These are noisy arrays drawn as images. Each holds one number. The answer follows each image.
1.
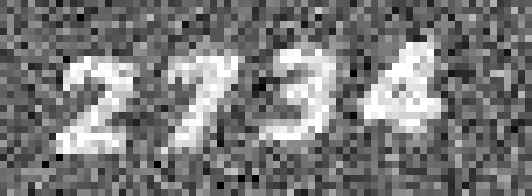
2734
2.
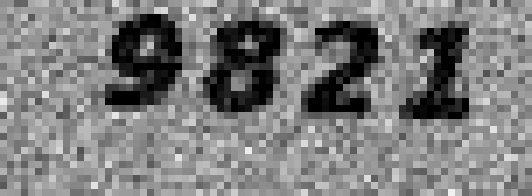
9821
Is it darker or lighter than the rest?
darker
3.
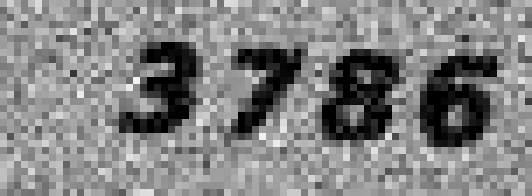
3786
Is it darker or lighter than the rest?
darker
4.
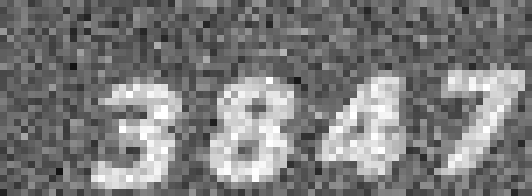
3847
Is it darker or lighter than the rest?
lighter
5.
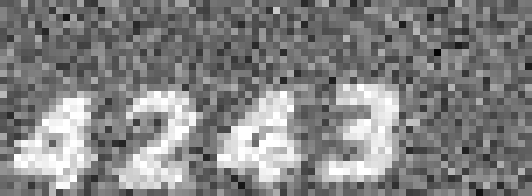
4243
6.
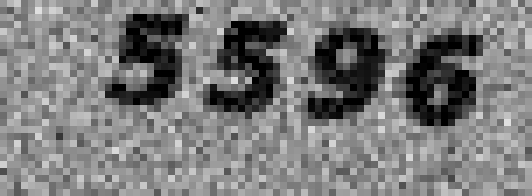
5596
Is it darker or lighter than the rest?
darker
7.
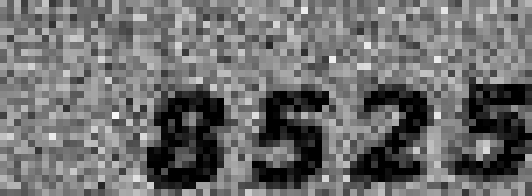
8525
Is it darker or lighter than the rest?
darker
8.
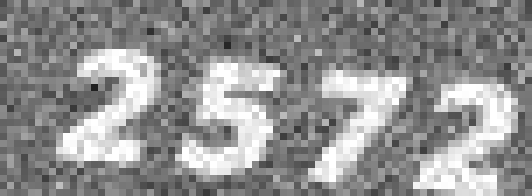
2572
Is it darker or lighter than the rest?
lighter
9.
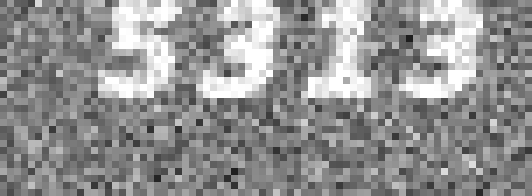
5313
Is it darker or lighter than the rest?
lighter
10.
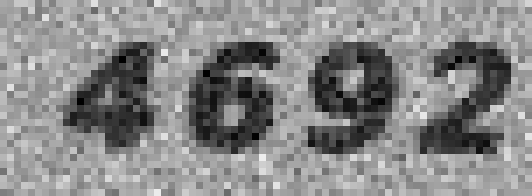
4692
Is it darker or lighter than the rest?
darker
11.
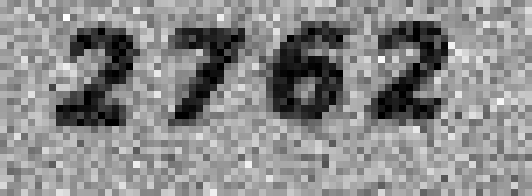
2762
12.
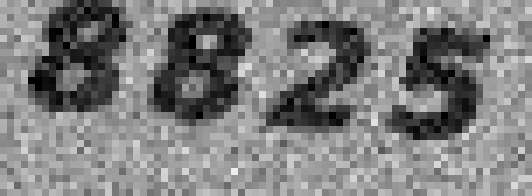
8825
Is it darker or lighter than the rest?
darker
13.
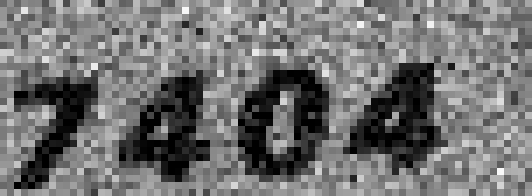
7404
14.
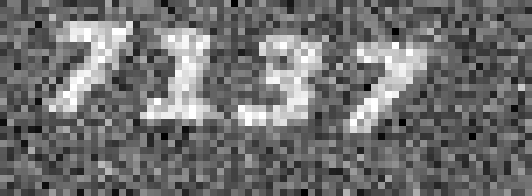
7137
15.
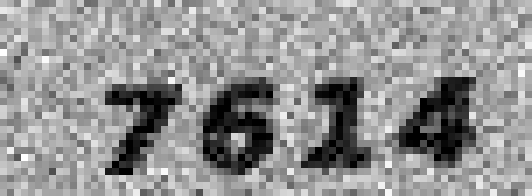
7614
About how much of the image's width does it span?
two thirds
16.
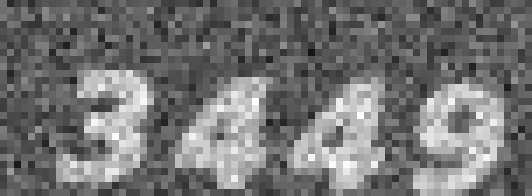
3449
